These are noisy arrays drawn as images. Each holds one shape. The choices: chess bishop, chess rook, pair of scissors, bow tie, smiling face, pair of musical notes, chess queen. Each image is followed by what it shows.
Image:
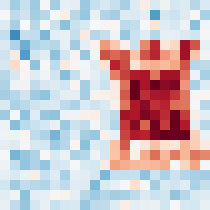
chess rook
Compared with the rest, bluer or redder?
redder
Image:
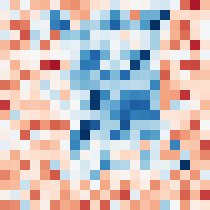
chess rook
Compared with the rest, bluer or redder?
bluer
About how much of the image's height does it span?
nearly all
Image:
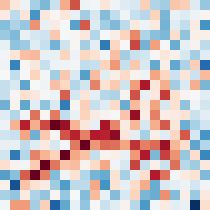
pair of scissors
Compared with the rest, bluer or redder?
redder
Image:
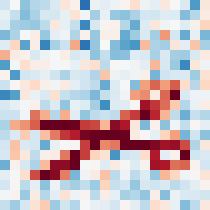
pair of scissors
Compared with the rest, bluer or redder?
redder
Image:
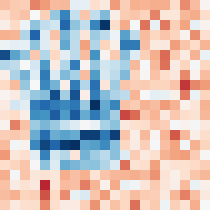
chess queen
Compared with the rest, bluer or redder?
bluer
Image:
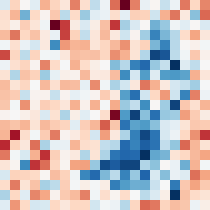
chess bishop
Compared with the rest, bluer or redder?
bluer
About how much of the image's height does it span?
nearly all
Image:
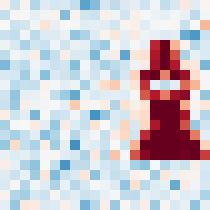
chess bishop
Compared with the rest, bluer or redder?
redder
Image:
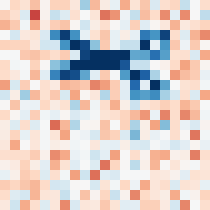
pair of scissors
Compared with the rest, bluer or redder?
bluer
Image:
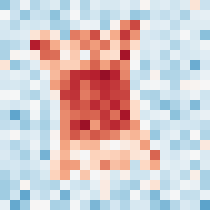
chess rook
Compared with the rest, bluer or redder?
redder
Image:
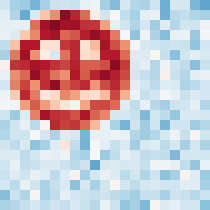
smiling face
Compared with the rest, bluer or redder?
redder
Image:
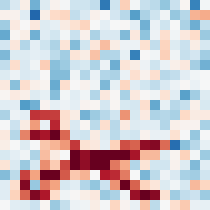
pair of scissors
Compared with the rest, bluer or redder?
redder
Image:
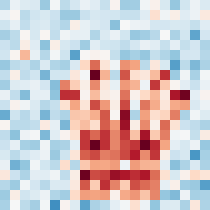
chess queen
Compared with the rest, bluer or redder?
redder
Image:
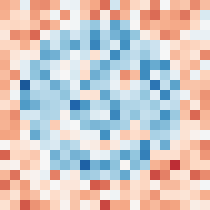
smiling face
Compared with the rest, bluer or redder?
bluer
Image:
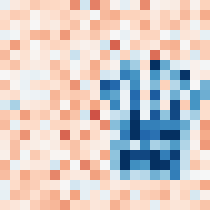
chess queen
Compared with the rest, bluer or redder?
bluer
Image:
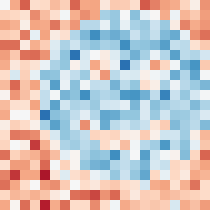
smiling face
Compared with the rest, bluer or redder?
bluer
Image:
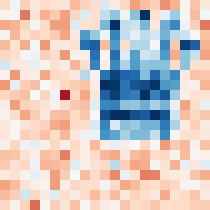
chess queen
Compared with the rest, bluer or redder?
bluer
